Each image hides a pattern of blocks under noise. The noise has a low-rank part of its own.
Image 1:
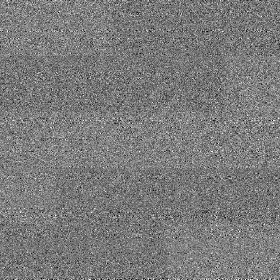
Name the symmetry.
the same after a half turn
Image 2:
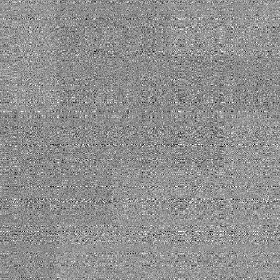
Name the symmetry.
no symmetry
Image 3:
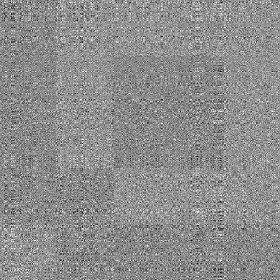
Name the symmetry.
mirrored about the diagonal from the bottom left
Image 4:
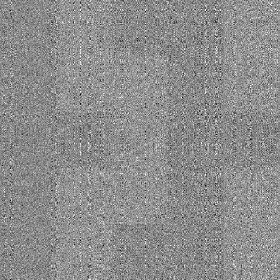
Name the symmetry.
top and bottom mirror each other
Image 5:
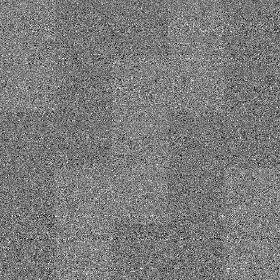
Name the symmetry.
the same after a half turn
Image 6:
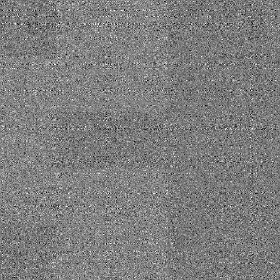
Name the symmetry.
top and bottom mirror each other
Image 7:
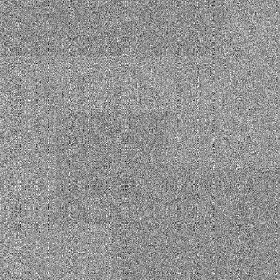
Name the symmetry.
no symmetry
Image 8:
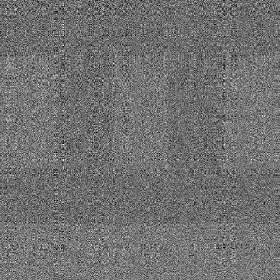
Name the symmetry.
left and right mirror each other
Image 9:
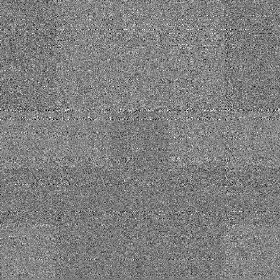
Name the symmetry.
left and right mirror each other
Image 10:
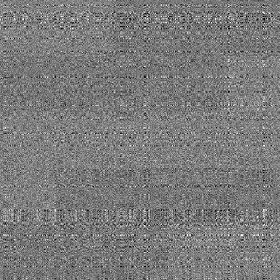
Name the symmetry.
the same after a half turn
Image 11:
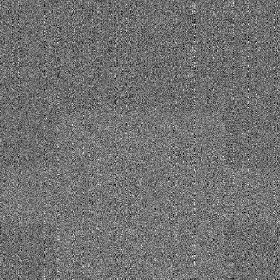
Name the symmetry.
left and right mirror each other
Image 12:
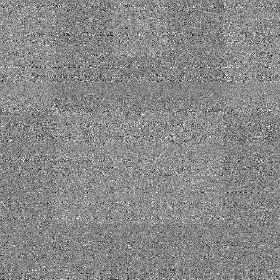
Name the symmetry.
left and right mirror each other
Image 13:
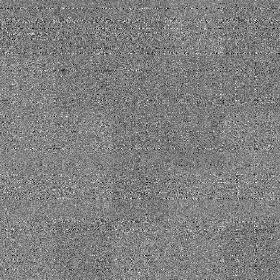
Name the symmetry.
no symmetry
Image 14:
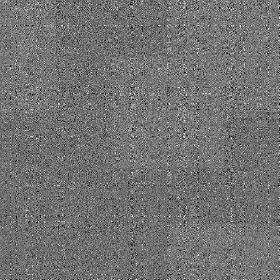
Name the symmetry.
mirrored about the diagonal from the bottom left
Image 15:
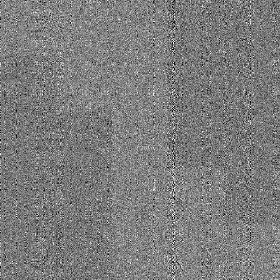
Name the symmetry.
the same after a half turn
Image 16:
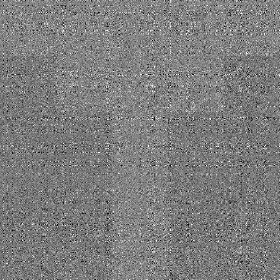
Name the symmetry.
left and right mirror each other
